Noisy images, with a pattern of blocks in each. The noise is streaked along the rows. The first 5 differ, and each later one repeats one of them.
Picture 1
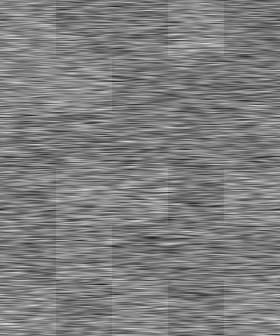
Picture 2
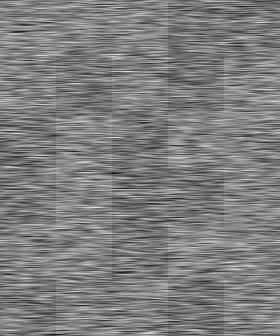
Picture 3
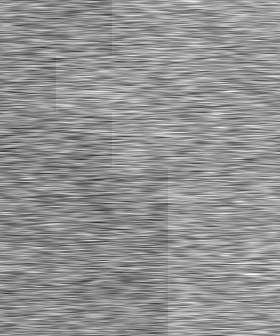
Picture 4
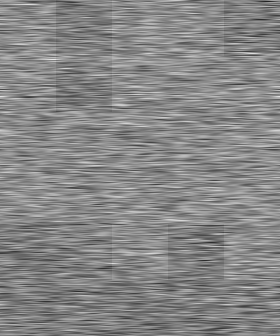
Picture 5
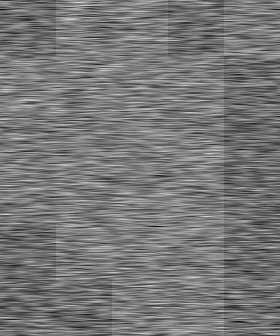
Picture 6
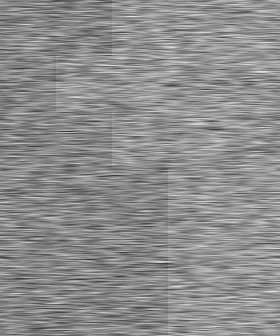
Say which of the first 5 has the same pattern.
3
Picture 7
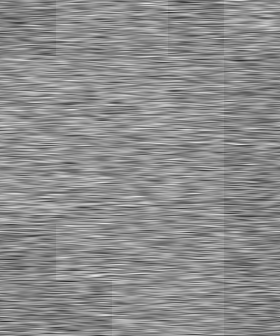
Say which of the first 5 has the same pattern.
5
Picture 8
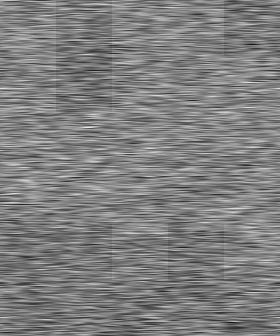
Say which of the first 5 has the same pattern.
4
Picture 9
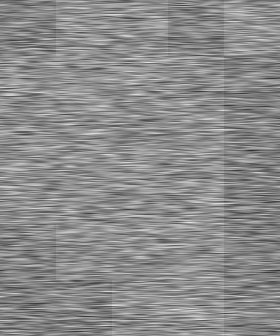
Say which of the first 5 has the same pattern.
5
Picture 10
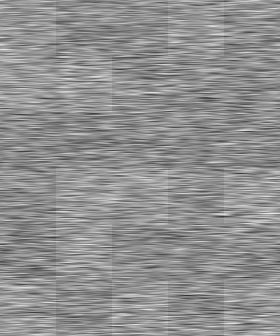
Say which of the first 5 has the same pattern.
1
